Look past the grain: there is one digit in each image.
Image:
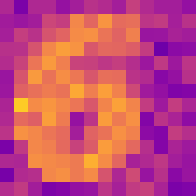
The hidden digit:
6
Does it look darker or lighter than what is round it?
lighter
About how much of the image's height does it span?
nearly all
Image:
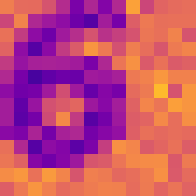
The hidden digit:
6
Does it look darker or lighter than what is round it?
darker
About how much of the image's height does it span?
nearly all
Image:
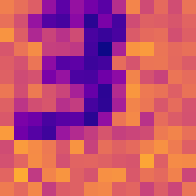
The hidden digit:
3
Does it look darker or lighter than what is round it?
darker
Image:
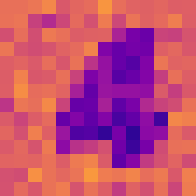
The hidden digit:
4
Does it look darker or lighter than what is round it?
darker
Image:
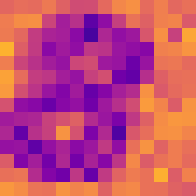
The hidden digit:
8
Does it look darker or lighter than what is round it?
darker
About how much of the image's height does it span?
nearly all
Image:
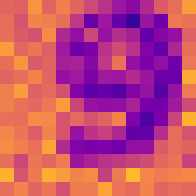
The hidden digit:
9
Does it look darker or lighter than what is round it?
darker
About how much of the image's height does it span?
nearly all
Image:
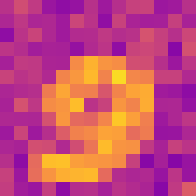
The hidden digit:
9
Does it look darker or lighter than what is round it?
lighter
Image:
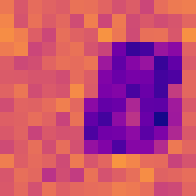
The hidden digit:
8
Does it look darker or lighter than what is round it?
darker
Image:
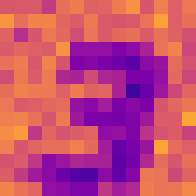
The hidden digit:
3
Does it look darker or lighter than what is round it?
darker
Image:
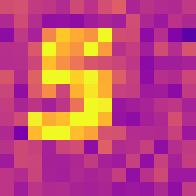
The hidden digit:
5
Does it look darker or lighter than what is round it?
lighter
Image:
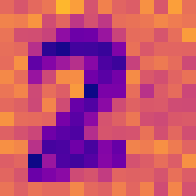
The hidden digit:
2
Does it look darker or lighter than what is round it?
darker
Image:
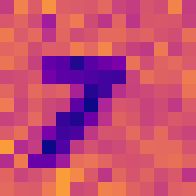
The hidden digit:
7
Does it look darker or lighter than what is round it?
darker
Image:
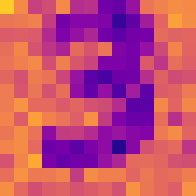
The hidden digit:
3
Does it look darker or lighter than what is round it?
darker
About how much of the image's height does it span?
nearly all
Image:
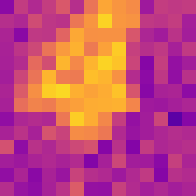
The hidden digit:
4
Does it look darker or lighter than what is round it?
lighter
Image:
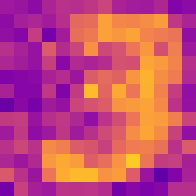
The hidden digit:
3
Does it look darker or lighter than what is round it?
lighter
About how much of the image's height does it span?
nearly all
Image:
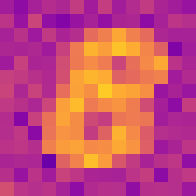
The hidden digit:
8
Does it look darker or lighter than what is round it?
lighter
